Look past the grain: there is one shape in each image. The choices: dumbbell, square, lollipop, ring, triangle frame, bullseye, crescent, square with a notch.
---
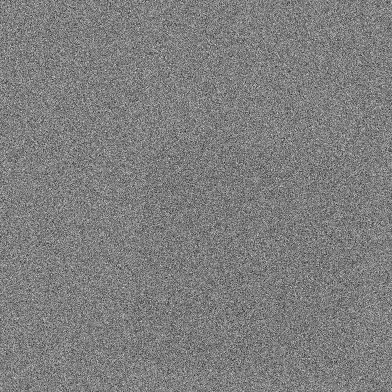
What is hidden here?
dark square
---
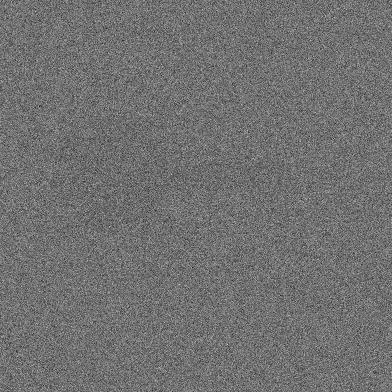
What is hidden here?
dark lollipop
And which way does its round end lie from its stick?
left
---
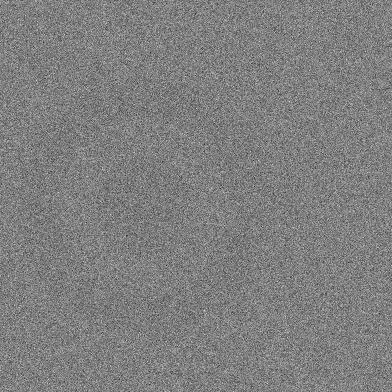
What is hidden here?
dark bullseye
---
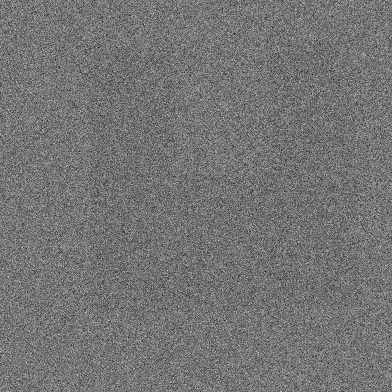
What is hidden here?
dark square with a notch
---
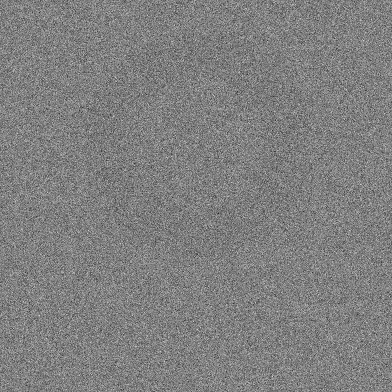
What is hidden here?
dark ring
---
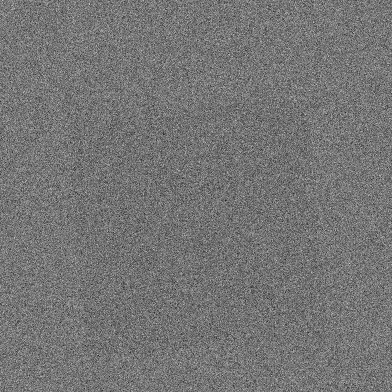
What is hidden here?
dark square
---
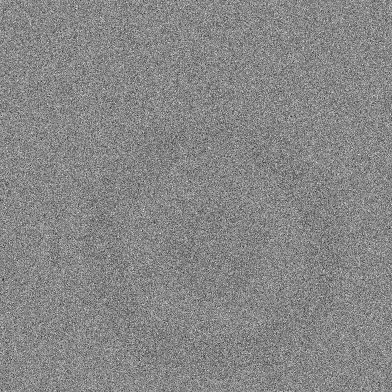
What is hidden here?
dark bullseye
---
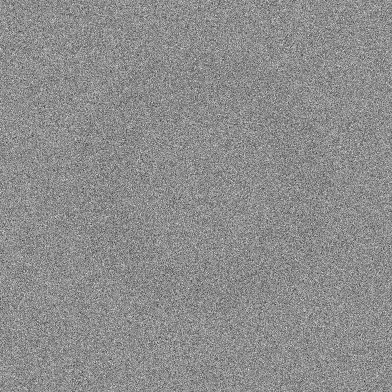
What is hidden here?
dark ring
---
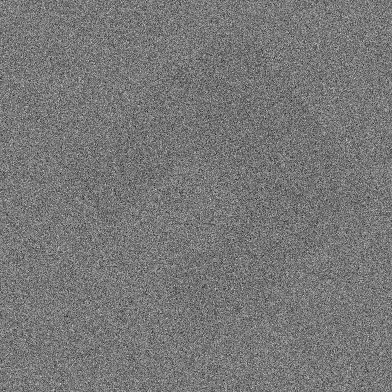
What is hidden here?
dark square with a notch
